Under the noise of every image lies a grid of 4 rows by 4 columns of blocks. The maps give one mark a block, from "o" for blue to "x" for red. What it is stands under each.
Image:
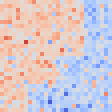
x x x o
x x x o
x x o o
x o o o
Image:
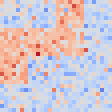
o o x o
x x x o
x o o o
o o o o
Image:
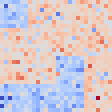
o x x x
x x x x
x x o x
o o o x
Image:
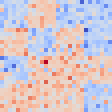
o x o o
x o x o
o x x x
x x x o
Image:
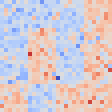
o o o x
o x o x
o x o x
x o x x
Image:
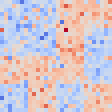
o o x x
o o x o
x x x o
o x o x
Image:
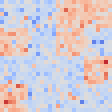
o o x x
x o x o
o o o x
x o o o
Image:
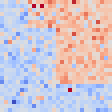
o x x x
o o x x
o o x x
o o o o
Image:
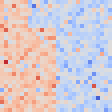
x o o o
x x o o
x x o o
x x o o
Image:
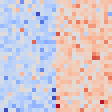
o o x x
o o x x
o o x x
o o x x
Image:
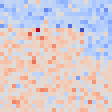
o o o o
x x x o
x x x x
x x x x
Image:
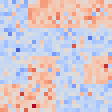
o x x x
o o o o
o x o x
x x o o
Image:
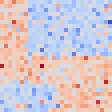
x o o o
x o o o
x x x x
o o x x
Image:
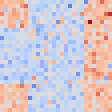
x o o x
o o o x
o o o x
x o o x
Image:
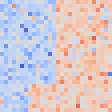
o o x x
o o x x
o o x x
o x x x
